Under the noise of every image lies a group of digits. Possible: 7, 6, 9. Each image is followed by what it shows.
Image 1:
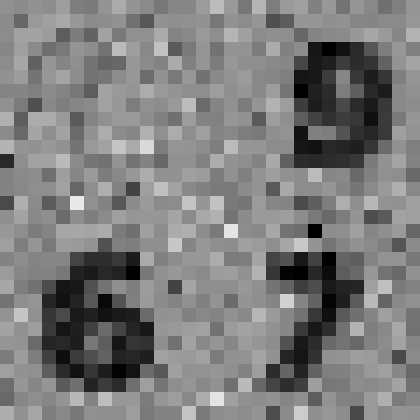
top right: 9; bottom left: 6; bottom right: 7
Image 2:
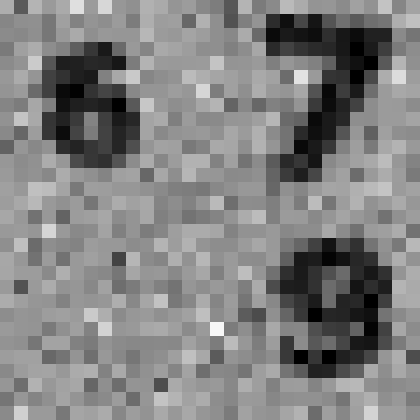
top left: 6; top right: 7; bottom right: 9
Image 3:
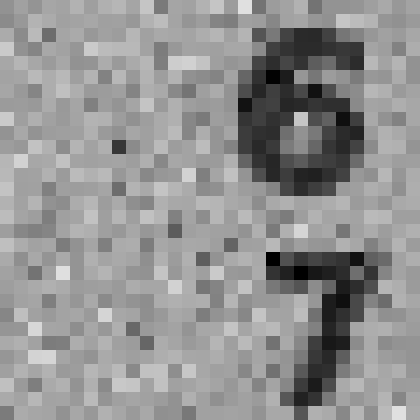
top right: 6; bottom right: 7
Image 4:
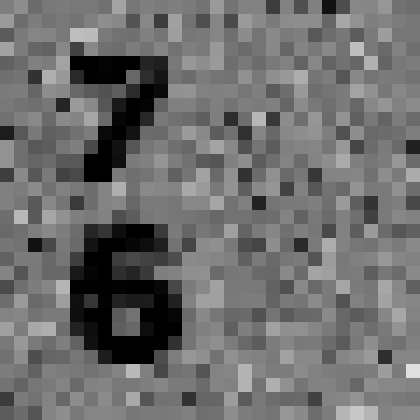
top left: 7; bottom left: 6
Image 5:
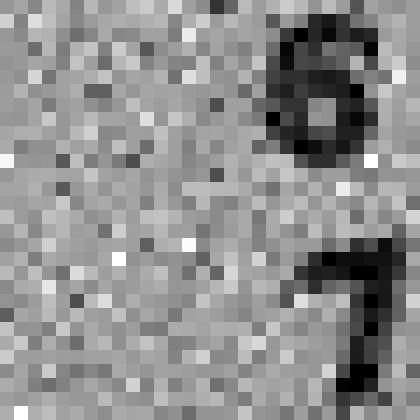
top right: 6; bottom right: 7
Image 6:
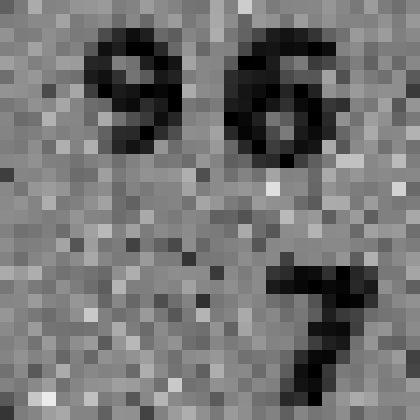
top left: 9; top right: 6; bottom right: 7
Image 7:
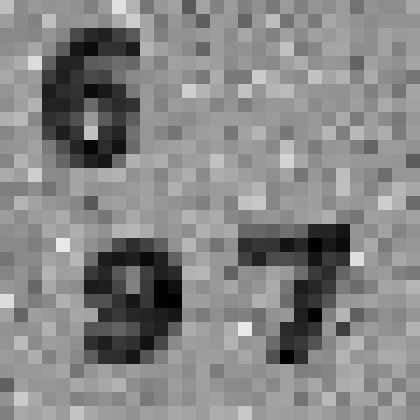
top left: 6; bottom left: 9; bottom right: 7
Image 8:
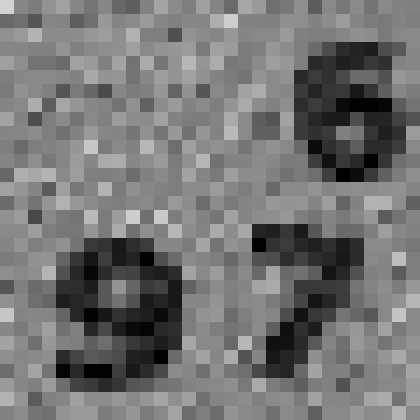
top right: 6; bottom left: 9; bottom right: 7
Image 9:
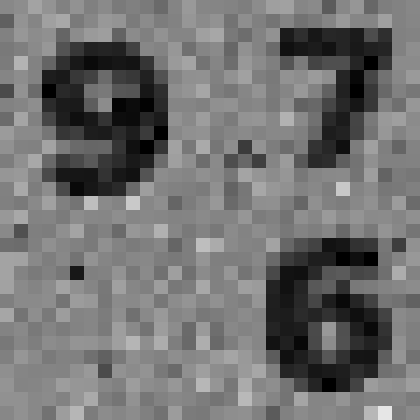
top left: 9; top right: 7; bottom right: 6
